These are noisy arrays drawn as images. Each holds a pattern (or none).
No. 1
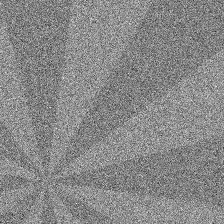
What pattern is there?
spokes from one point
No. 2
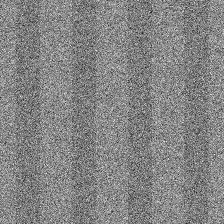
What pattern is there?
vertical stripes
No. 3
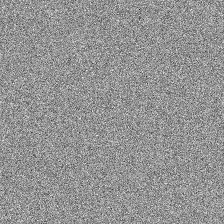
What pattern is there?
only noise
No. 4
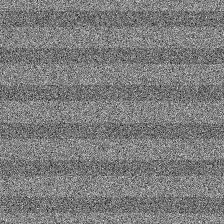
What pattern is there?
horizontal stripes
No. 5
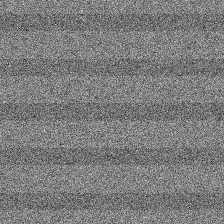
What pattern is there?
horizontal stripes
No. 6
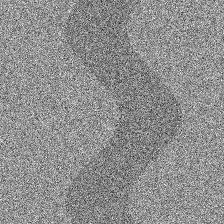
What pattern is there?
a wavy band
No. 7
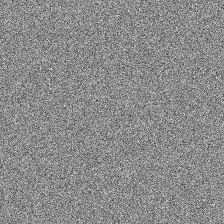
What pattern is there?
only noise
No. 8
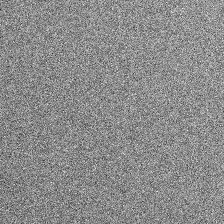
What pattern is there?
a smooth slope
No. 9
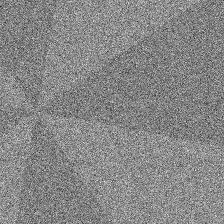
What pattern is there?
spokes from one point
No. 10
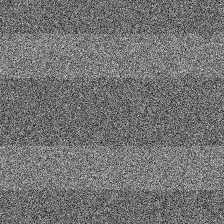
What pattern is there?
horizontal stripes
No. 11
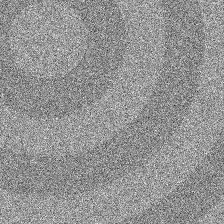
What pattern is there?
rings round one point
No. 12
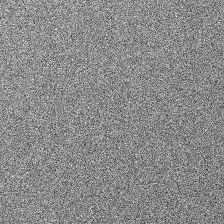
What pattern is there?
a smooth slope
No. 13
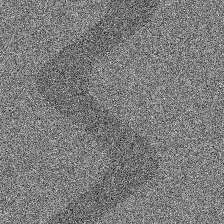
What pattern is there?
a wavy band
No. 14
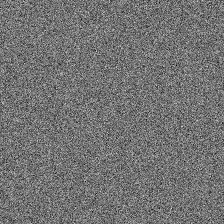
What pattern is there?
only noise
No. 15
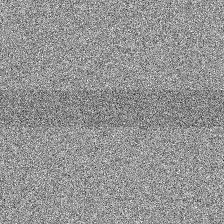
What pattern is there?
one horizontal stripe
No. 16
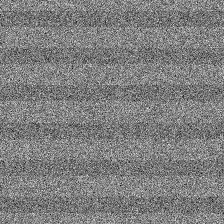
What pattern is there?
horizontal stripes
